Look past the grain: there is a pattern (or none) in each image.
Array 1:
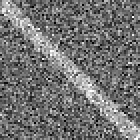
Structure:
a diagonal band
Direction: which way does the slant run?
top left to bottom right
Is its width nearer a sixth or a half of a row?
a sixth
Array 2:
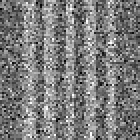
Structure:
bands of columns
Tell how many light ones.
5
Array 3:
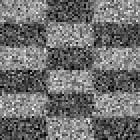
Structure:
a checkerboard
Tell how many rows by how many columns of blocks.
6 by 3
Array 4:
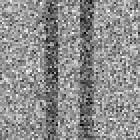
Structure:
bands of columns
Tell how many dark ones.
2
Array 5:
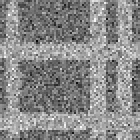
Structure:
bands of rows crossing bands of columns
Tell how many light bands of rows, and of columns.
2 and 3
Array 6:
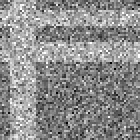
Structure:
bands of rows crossing bands of columns
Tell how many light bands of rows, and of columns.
2 and 1
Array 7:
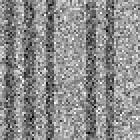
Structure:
bands of columns
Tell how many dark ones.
5
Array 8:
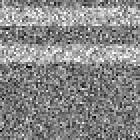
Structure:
bands of rows
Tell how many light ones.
2
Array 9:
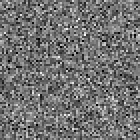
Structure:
only noise
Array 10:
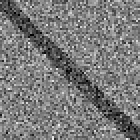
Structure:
a diagonal band
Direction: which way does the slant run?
top left to bottom right
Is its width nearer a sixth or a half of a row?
a sixth
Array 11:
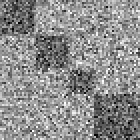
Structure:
blocks along the diagonal
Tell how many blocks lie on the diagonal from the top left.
4
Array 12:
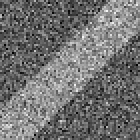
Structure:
a diagonal band
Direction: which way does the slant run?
bottom left to top right
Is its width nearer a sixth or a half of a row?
a half
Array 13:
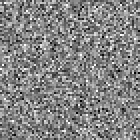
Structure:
only noise
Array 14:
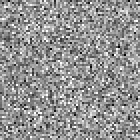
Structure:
only noise
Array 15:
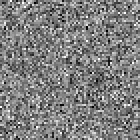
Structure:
only noise
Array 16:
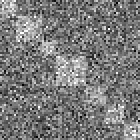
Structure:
blocks along the diagonal
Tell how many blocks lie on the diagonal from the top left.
7
